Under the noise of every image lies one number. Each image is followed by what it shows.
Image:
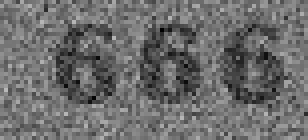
666
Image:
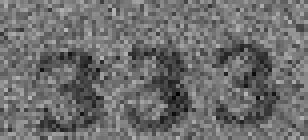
333
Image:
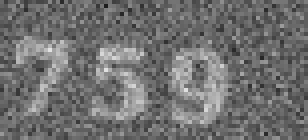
759
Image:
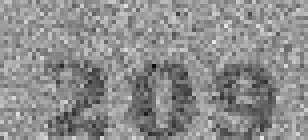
209
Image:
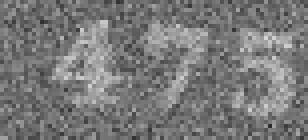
475
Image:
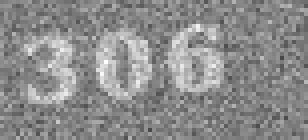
306
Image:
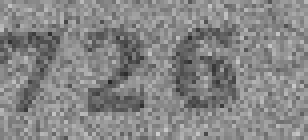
726
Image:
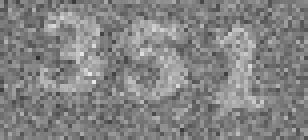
351
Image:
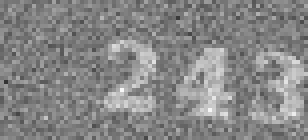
243
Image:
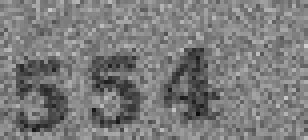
554
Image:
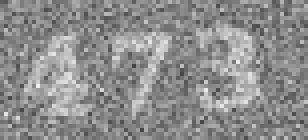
473
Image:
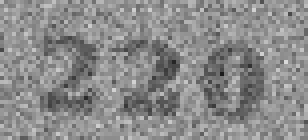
220
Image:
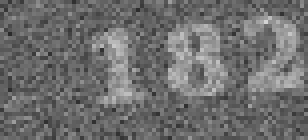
182
